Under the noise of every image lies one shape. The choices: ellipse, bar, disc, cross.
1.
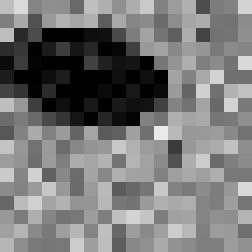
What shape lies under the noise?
ellipse
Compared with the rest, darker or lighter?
darker
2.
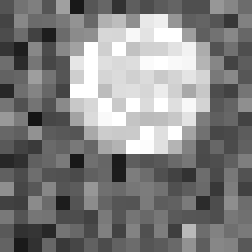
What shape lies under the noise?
disc
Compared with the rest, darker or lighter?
lighter
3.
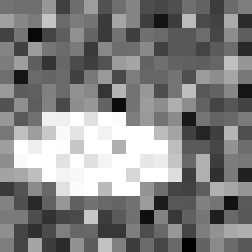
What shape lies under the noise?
ellipse
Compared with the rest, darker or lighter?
lighter
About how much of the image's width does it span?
two thirds
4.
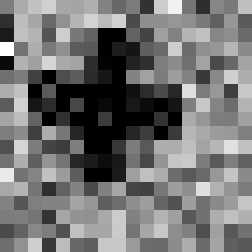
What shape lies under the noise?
cross
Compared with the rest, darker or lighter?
darker
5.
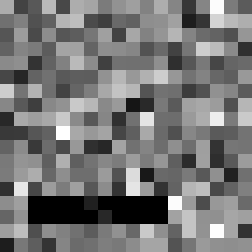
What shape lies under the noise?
bar
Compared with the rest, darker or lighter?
darker
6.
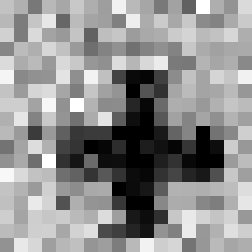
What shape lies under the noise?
cross
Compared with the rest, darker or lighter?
darker
